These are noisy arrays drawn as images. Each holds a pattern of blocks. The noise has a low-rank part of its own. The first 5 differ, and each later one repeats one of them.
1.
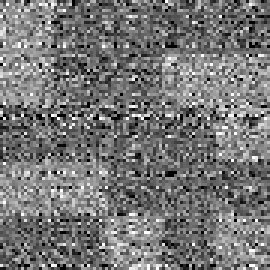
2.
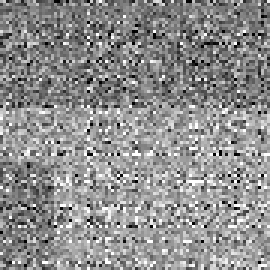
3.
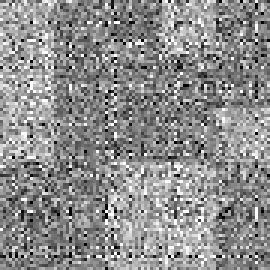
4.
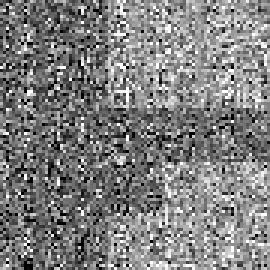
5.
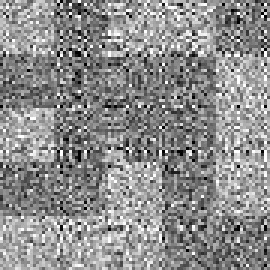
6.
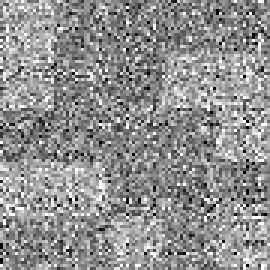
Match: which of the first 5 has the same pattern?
1
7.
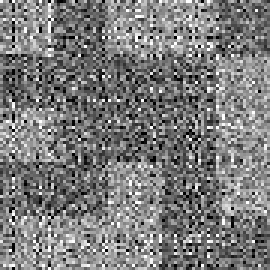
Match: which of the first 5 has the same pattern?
5
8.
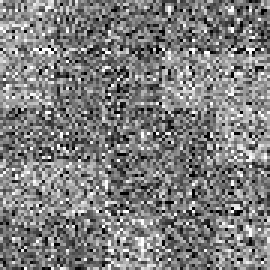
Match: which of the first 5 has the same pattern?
1
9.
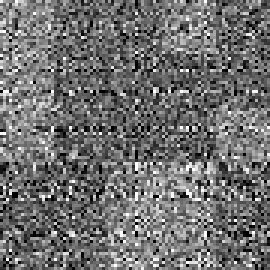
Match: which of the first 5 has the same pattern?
3
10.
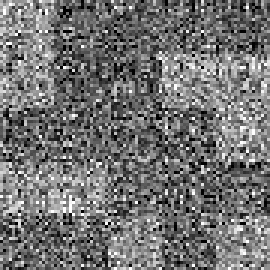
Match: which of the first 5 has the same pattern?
1
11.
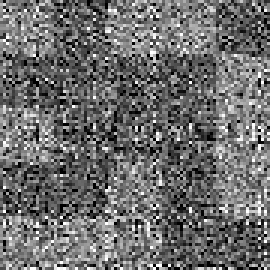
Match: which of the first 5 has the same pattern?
5
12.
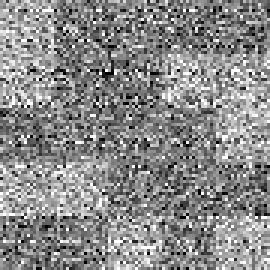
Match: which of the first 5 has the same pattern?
1
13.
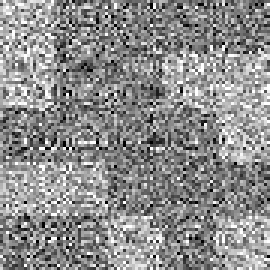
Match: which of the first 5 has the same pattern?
1
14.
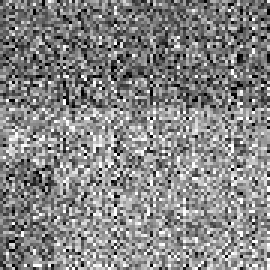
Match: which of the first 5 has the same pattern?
2
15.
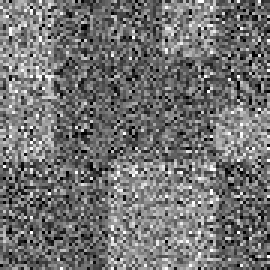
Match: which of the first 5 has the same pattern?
3
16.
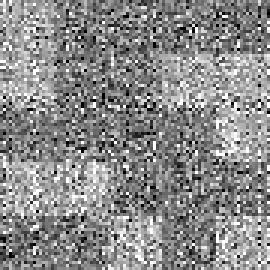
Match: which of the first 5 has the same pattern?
1
